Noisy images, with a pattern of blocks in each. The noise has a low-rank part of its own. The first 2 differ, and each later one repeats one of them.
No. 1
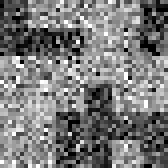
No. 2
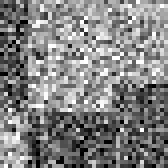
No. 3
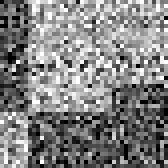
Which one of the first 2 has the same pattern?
2
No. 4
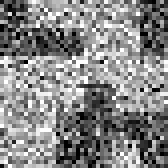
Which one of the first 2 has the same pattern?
1
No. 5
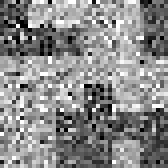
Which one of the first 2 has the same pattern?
1
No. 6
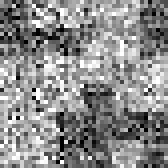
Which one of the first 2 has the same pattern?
1
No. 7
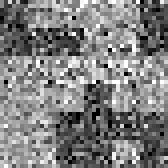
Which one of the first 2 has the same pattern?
1
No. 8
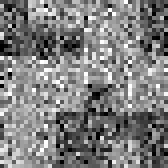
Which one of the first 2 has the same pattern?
1
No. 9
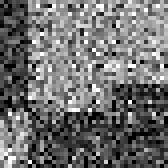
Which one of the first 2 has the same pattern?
2
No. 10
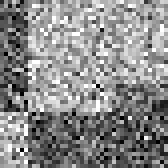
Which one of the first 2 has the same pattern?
2
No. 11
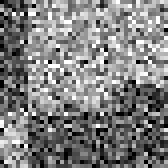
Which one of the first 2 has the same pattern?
2
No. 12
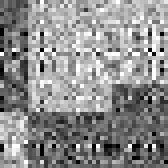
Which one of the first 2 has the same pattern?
2
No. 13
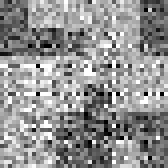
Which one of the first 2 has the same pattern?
1
